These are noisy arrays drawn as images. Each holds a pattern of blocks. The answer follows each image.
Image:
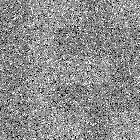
top and bottom mirror each other
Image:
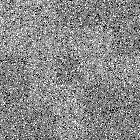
mirrored about the diagonal from the top left
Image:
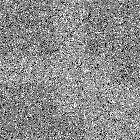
mirrored about the diagonal from the top left
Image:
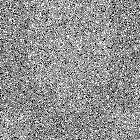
left and right mirror each other
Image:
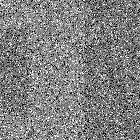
top and bottom mirror each other
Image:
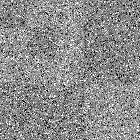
mirrored about the diagonal from the top left
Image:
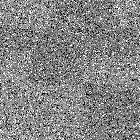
no symmetry
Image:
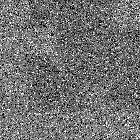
mirrored about the diagonal from the bottom left
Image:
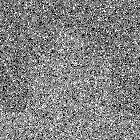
left and right mirror each other
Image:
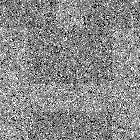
left and right mirror each other
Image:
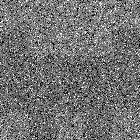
left and right mirror each other
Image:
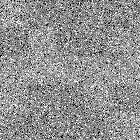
the same after a half turn
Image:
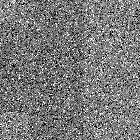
top and bottom mirror each other
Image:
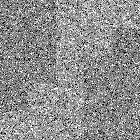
the same after a half turn
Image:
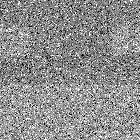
left and right mirror each other
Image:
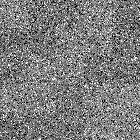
mirrored about the diagonal from the top left
